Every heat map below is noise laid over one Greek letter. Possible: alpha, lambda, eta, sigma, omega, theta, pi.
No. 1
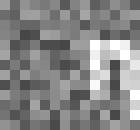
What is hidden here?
light eta
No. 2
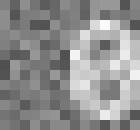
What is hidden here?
light theta
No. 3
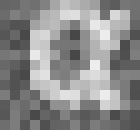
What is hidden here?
light alpha
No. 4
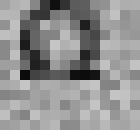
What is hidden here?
dark omega
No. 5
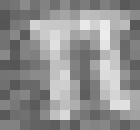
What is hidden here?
light pi
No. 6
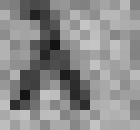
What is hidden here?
dark lambda
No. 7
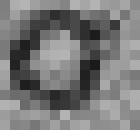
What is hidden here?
dark sigma
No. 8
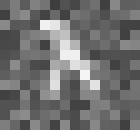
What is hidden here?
light lambda
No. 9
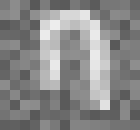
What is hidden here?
light eta
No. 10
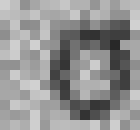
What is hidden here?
dark sigma
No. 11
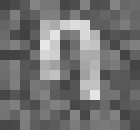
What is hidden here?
light eta
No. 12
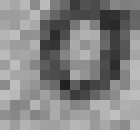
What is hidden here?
dark sigma
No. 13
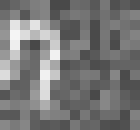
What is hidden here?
light eta
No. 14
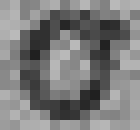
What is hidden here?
dark sigma
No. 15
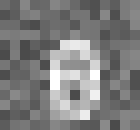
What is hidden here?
light theta
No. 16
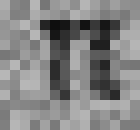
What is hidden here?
dark pi
